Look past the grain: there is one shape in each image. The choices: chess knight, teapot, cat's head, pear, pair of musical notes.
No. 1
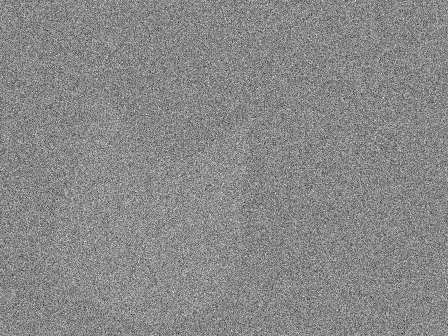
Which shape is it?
cat's head
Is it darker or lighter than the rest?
lighter
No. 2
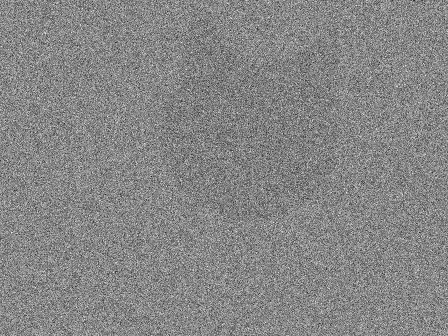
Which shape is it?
cat's head
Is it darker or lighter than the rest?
darker
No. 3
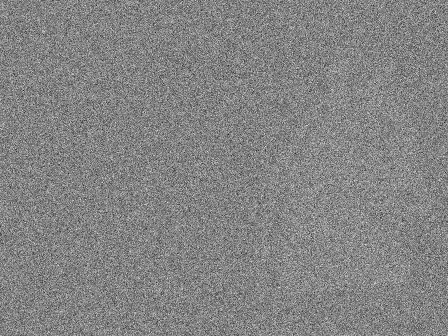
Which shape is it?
chess knight
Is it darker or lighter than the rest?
lighter
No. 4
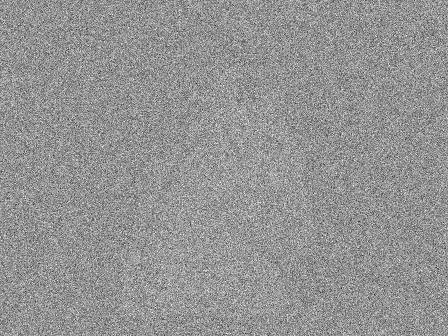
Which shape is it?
chess knight
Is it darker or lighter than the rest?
lighter
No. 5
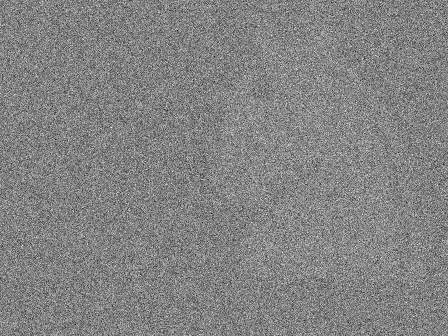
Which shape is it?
chess knight
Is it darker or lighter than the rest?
lighter
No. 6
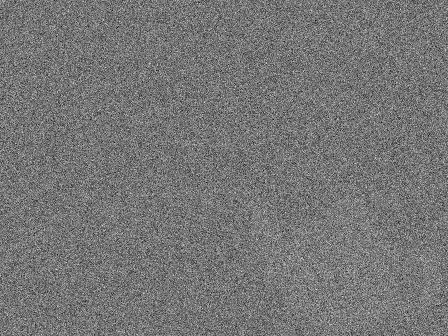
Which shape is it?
teapot
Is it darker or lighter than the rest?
lighter
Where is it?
bottom right
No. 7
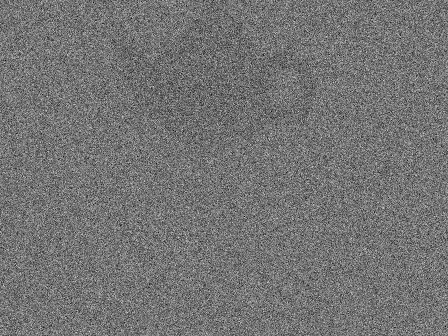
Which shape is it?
teapot
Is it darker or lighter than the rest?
darker
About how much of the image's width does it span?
half
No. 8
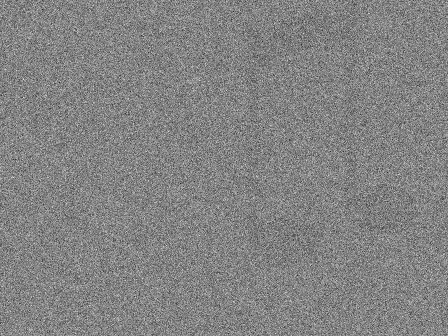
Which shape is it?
pair of musical notes
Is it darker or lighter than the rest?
darker
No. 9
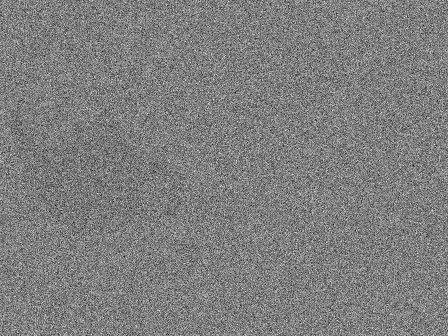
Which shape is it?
teapot
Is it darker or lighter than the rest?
darker
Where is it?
middle left
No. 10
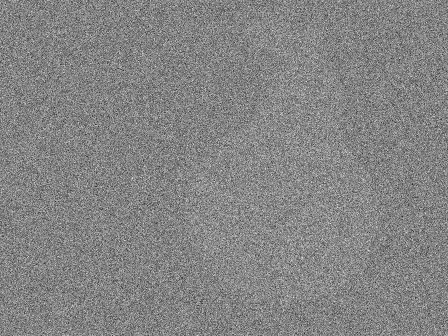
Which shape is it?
pear
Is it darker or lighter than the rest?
lighter
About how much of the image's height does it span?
nearly all
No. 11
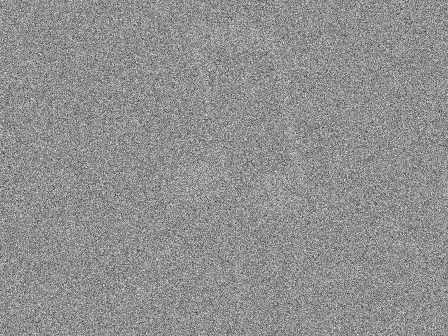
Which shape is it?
pair of musical notes
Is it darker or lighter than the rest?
lighter
